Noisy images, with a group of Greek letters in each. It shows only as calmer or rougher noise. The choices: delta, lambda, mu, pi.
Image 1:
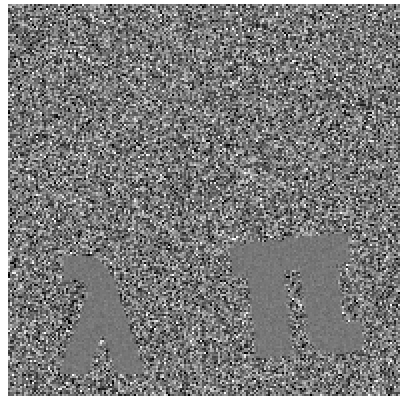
bottom left: calm lambda; bottom right: calm pi
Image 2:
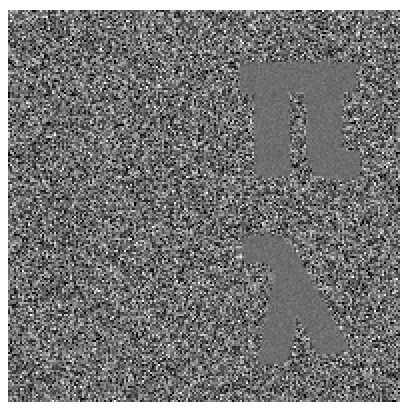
top right: calm pi; bottom right: calm lambda
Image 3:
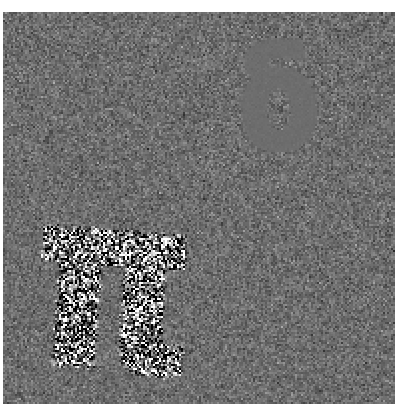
top right: calm delta; bottom left: rough pi
